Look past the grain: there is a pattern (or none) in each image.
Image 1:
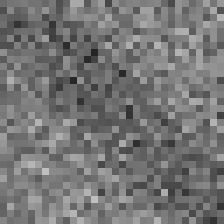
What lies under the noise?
a diagonal band
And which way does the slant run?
top left to bottom right
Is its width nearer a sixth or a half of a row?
a half
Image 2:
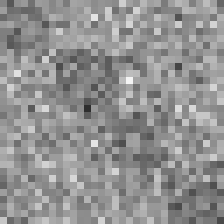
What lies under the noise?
blocks along the diagonal
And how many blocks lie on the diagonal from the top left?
4
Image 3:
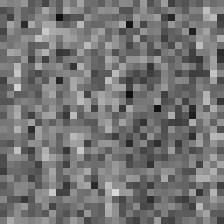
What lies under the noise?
bands of columns
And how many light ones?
5
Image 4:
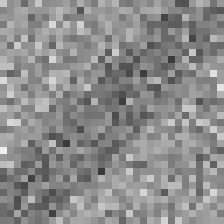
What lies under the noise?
a diagonal band
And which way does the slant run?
bottom left to top right
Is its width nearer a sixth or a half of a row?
a half
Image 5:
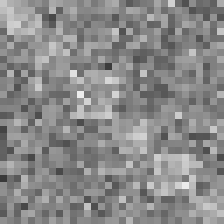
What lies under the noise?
blocks along the diagonal
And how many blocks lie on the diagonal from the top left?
6
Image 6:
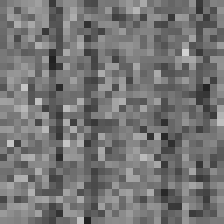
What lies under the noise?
bands of columns
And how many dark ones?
4
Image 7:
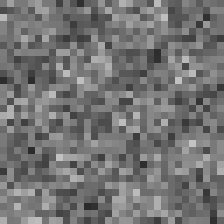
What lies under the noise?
a checkerboard
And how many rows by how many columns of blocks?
5 by 4
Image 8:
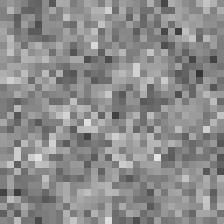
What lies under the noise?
a checkerboard
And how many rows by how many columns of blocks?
5 by 4
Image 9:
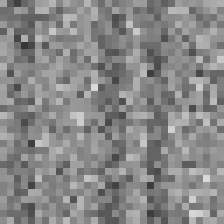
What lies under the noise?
bands of columns
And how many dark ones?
3
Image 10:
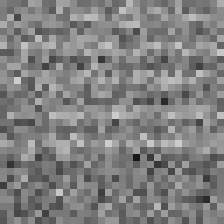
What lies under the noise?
bands of rows
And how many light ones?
5
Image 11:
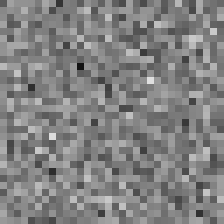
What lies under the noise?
only noise
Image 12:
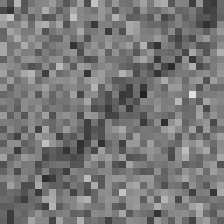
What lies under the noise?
a diagonal band
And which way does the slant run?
bottom left to top right
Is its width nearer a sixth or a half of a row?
a sixth
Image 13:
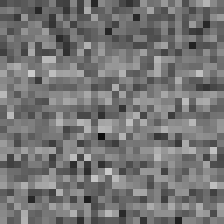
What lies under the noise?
bands of rows
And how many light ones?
6
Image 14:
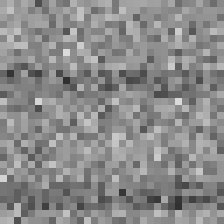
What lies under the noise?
bands of rows
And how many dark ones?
2
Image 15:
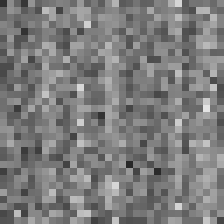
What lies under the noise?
bands of columns
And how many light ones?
5
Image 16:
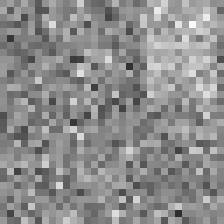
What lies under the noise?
one block
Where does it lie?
top right
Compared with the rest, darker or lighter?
lighter
